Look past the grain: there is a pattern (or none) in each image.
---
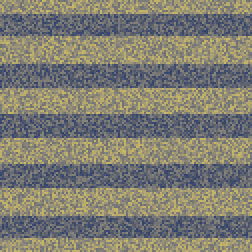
horizontal stripes
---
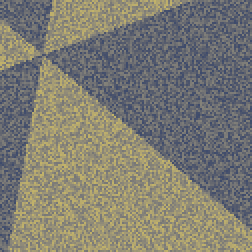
spokes from one point
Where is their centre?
top left
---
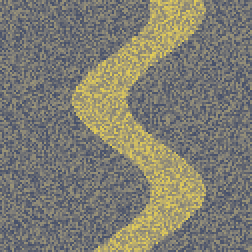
a wavy band
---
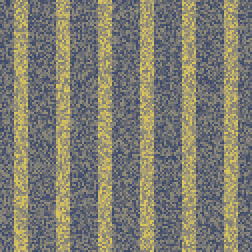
vertical stripes
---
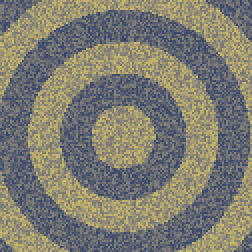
rings round one point
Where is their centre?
centre
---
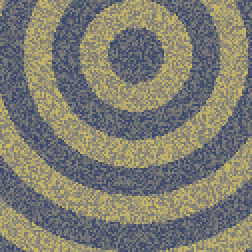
rings round one point
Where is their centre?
top middle
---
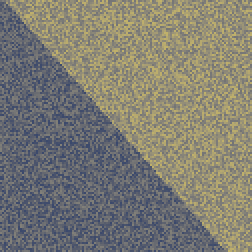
a sharp edge
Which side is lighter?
top right
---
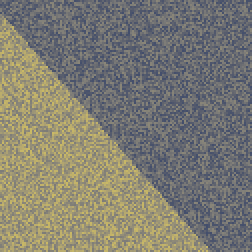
a sharp edge
